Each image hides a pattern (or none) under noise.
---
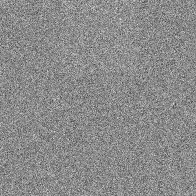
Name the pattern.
one block
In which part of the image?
top middle
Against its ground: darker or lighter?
lighter
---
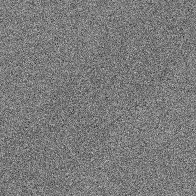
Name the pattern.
a diagonal band
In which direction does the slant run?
bottom left to top right
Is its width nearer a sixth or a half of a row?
a half
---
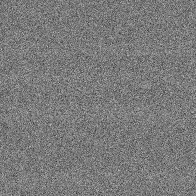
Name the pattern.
bands of rows
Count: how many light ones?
4
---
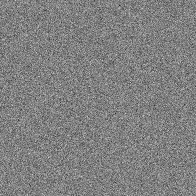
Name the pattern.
only noise
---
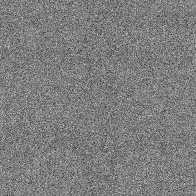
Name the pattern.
bands of rows crossing bands of columns
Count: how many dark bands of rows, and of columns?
3 and 1
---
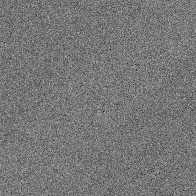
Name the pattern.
a diagonal band
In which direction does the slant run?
bottom left to top right
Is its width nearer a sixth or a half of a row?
a half
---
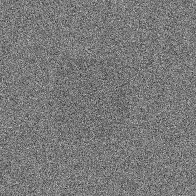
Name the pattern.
one block
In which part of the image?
centre
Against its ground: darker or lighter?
darker
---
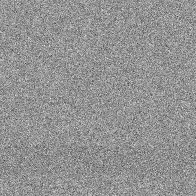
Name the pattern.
one band of rows
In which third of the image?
bottom
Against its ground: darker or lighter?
darker
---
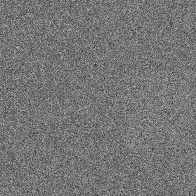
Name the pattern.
one block
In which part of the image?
middle right
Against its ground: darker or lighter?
lighter
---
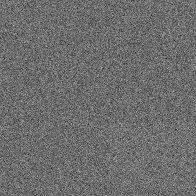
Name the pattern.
one block
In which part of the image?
bottom right
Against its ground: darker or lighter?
lighter
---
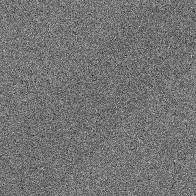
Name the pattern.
a diagonal band
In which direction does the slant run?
bottom left to top right
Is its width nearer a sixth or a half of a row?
a half
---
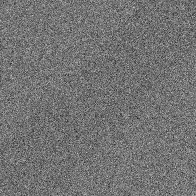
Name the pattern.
a diagonal band
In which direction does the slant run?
bottom left to top right
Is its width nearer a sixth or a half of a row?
a half
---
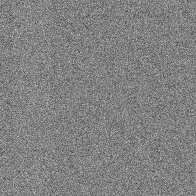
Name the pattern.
one band of columns
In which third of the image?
left
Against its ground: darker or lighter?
lighter
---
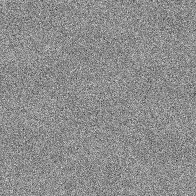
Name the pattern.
a checkerboard
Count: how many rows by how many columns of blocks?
6 by 3
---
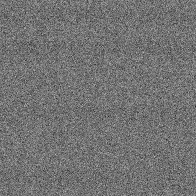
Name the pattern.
bands of rows
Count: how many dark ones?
4
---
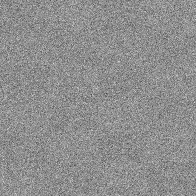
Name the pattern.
a checkerboard
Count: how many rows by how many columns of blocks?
6 by 4
